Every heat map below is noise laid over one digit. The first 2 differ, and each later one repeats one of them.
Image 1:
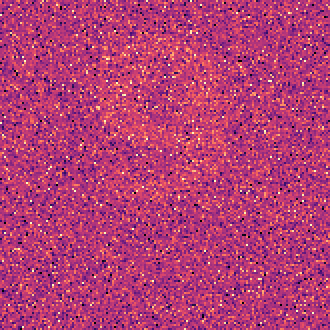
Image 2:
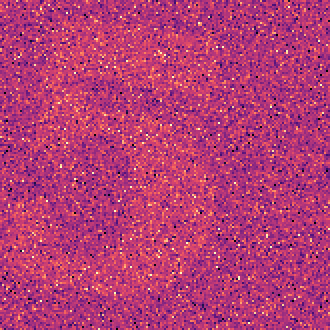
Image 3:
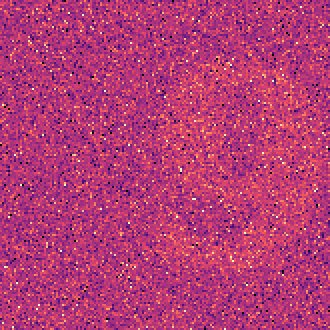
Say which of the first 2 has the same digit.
1
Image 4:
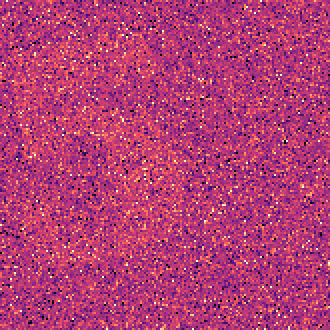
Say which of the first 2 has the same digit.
2
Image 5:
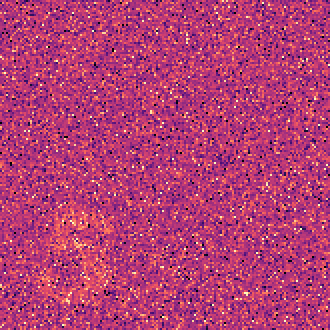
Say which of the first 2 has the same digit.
2
